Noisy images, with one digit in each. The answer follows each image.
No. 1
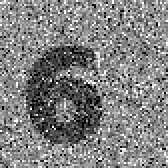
6
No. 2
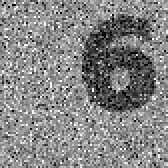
6
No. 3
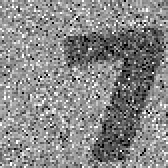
7
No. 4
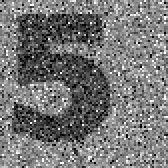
5
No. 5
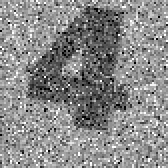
4
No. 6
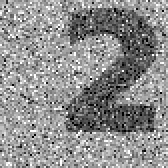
2
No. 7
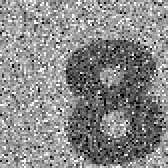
8
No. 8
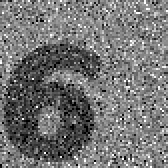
6
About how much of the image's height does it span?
two thirds
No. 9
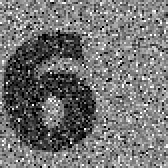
6
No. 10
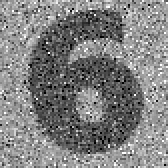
6
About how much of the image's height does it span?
nearly all
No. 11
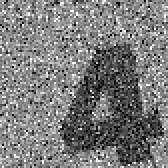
4
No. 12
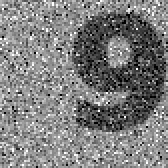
9
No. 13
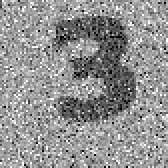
3
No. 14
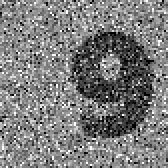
9
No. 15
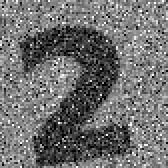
2
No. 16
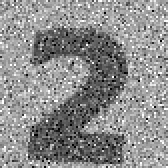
2
